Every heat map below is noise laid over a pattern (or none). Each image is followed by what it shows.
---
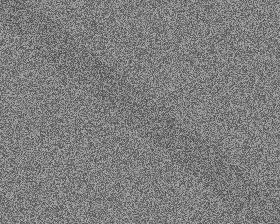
a diagonal band
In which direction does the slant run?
top left to bottom right
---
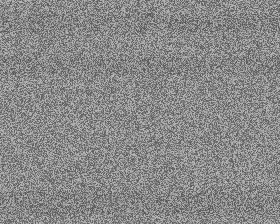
bands of rows
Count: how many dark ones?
3
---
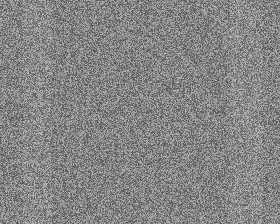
bands of columns
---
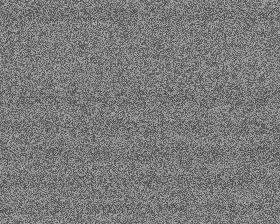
bands of rows
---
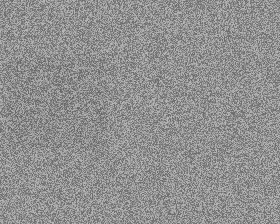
one block
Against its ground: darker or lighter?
darker
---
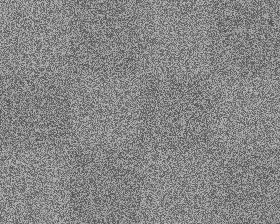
a checkerboard
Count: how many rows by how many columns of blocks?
3 by 4
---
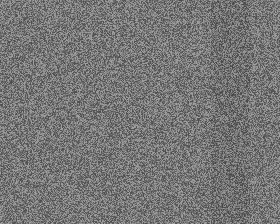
one band of columns
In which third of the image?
right
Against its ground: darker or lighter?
darker
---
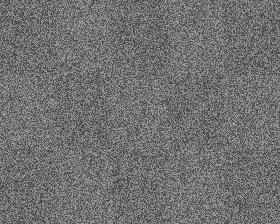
a checkerboard
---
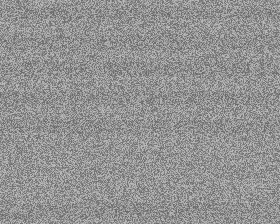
bands of rows
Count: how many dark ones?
6
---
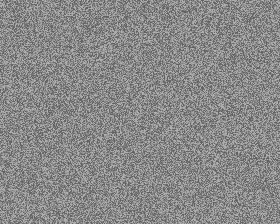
only noise
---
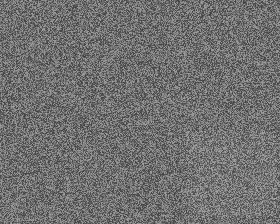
one block
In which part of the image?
bottom right
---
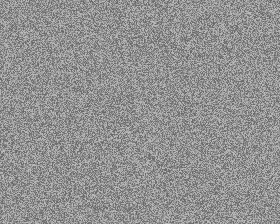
only noise
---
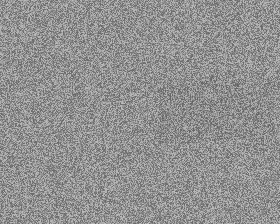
one block
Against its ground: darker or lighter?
darker
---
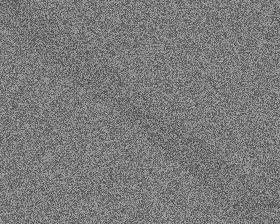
a diagonal band
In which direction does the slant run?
top left to bottom right
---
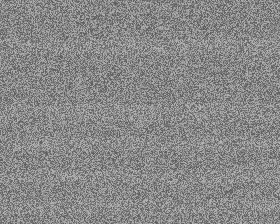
bands of rows
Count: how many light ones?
5
